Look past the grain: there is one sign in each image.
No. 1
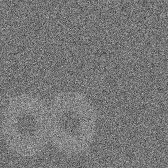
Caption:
light infinity sign
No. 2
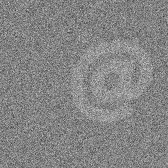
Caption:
light at sign
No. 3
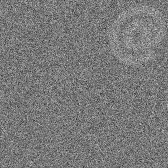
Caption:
light at sign, top right
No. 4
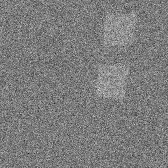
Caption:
light colon
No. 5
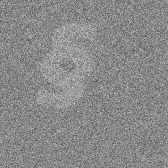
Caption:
light section sign
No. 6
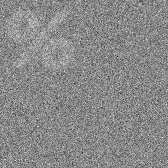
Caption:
light percent sign, top left
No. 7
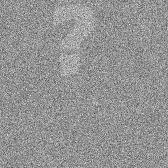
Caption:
light question mark, top middle
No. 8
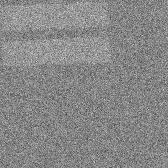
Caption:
light equals sign
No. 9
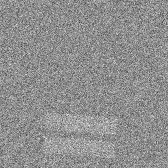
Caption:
light equals sign, bottom middle
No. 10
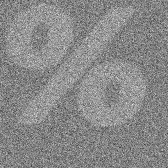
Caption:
light percent sign
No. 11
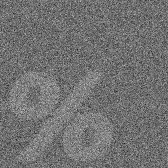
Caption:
light percent sign
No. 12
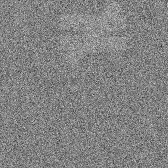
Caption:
light not-equal sign, top middle
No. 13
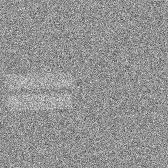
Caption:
light equals sign, middle left
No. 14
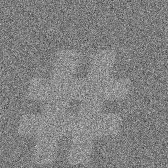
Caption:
light hash sign
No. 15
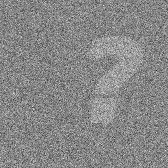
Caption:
light question mark
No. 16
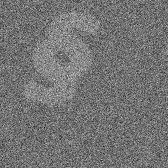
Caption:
light section sign
